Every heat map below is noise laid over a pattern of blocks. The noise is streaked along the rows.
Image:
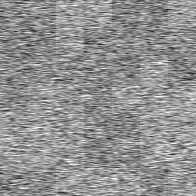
no symmetry
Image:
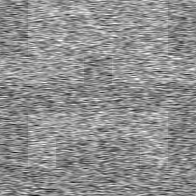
left and right mirror each other
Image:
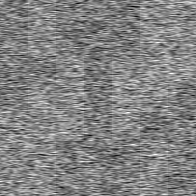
the same after a half turn
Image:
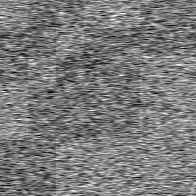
mirrored about the diagonal from the top left
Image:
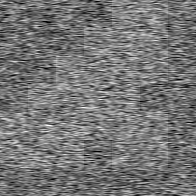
mirrored about the diagonal from the top left
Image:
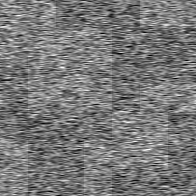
mirrored about the diagonal from the top left
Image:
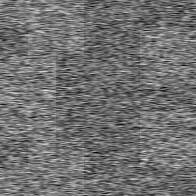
top and bottom mirror each other
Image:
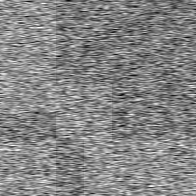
mirrored about the diagonal from the bottom left
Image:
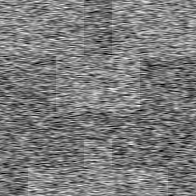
left and right mirror each other
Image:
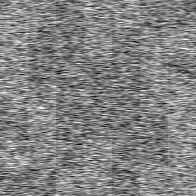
the same after a half turn
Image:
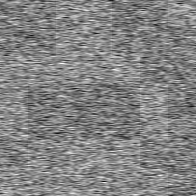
no symmetry
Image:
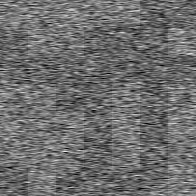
no symmetry
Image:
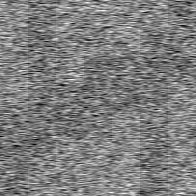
the same after a half turn
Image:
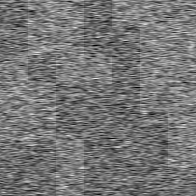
no symmetry
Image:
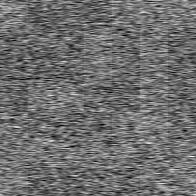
mirrored about the diagonal from the top left
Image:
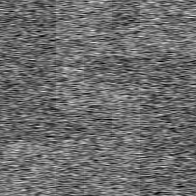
the same after a half turn
